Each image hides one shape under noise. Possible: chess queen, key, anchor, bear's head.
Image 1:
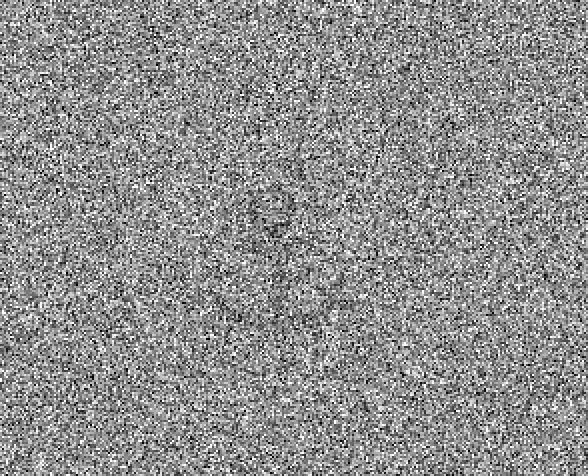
anchor
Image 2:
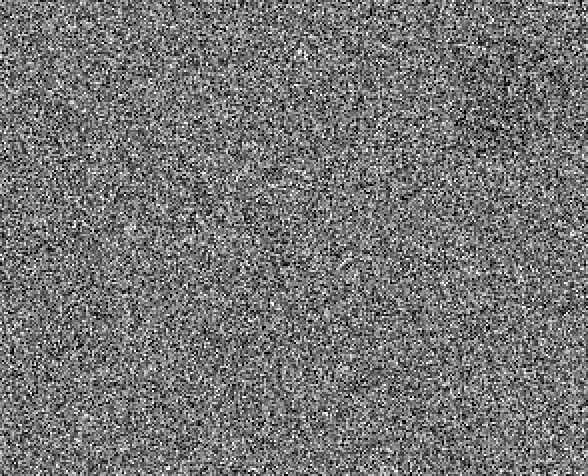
chess queen
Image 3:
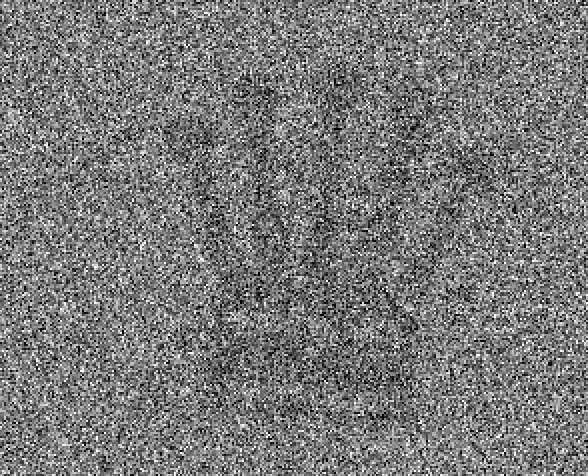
chess queen
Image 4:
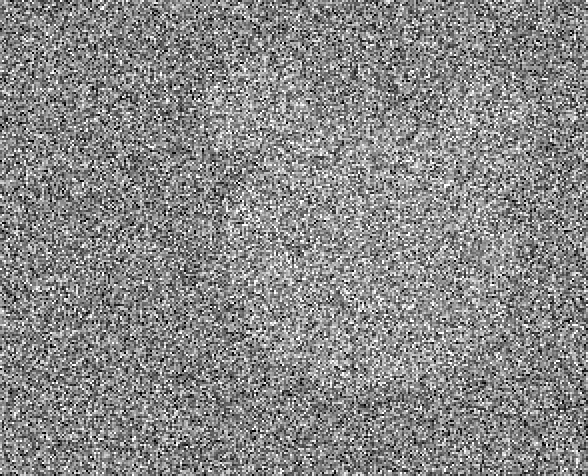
bear's head
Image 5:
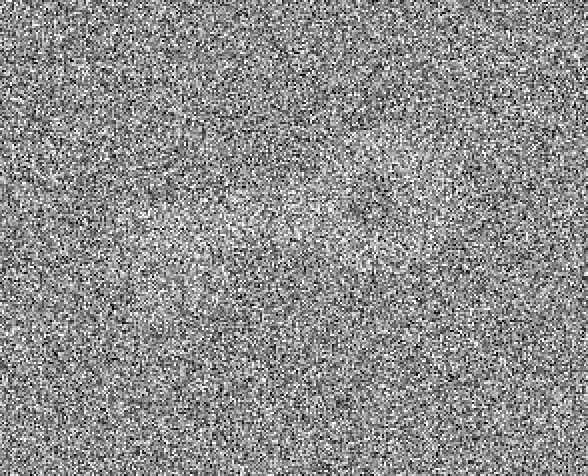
key
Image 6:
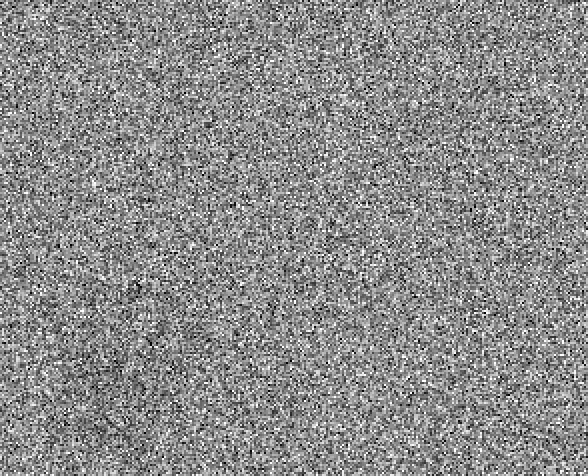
chess queen
